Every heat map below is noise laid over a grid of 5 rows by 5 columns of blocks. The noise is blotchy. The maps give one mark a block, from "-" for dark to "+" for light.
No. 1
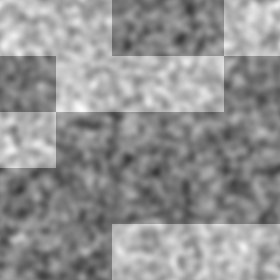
+ + - - +
- + + + -
+ - - - -
- - - - -
- - + + +
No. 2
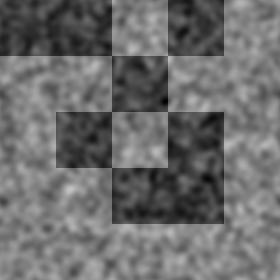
- - + - +
+ + - + +
+ - + - +
+ + - - +
+ + + + +
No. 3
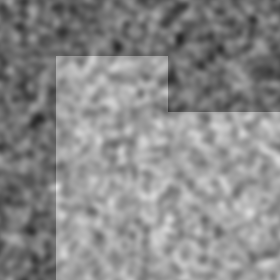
- - - - -
- + + - -
- + + + +
- + + + +
- + + + +
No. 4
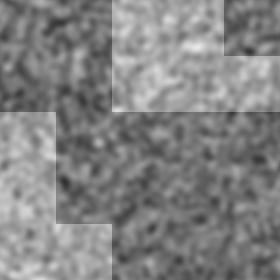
- - + + -
- - + + +
+ - - - -
+ - - - -
+ + - - -
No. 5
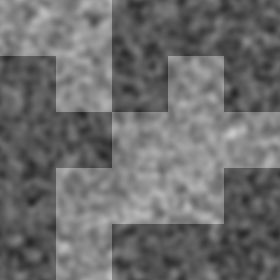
+ + - - -
- + - + -
- - + + +
- + + + -
- + - - -
